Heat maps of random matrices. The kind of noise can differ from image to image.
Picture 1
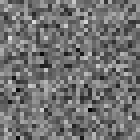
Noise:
independent entries
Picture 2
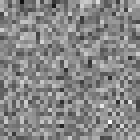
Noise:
low rank plus noise
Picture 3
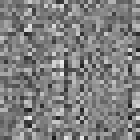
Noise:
low rank plus noise
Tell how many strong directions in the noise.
two
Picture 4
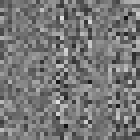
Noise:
columns of uneven size
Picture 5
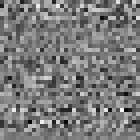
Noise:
rows of uneven size
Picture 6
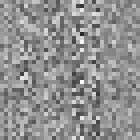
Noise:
columns of uneven size
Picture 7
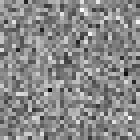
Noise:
independent entries
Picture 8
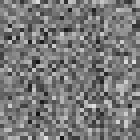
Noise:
low rank plus noise
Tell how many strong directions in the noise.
three or four
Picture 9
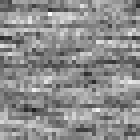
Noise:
streaked along the rows
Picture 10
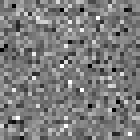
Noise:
heavy tails
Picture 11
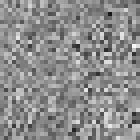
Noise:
low rank plus noise
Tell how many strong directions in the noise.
three or four
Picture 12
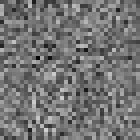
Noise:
low rank plus noise
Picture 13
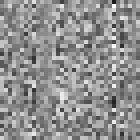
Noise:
columns of uneven size
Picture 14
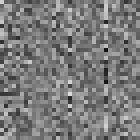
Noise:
columns of uneven size
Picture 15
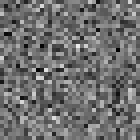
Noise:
low rank plus noise
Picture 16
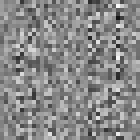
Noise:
columns of uneven size
